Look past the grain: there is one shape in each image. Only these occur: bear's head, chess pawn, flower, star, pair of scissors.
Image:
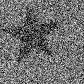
dark star
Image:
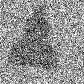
dark chess pawn
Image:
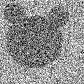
dark bear's head
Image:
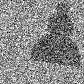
dark chess pawn
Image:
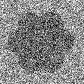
dark flower
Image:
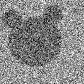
dark bear's head
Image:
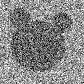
dark bear's head
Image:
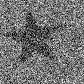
dark star
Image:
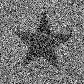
dark star
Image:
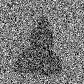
dark chess pawn
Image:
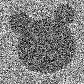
dark bear's head
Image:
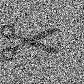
dark pair of scissors
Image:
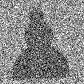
dark chess pawn
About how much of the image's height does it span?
nearly all
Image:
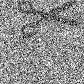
dark pair of scissors
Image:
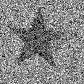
dark star
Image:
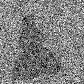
dark chess pawn
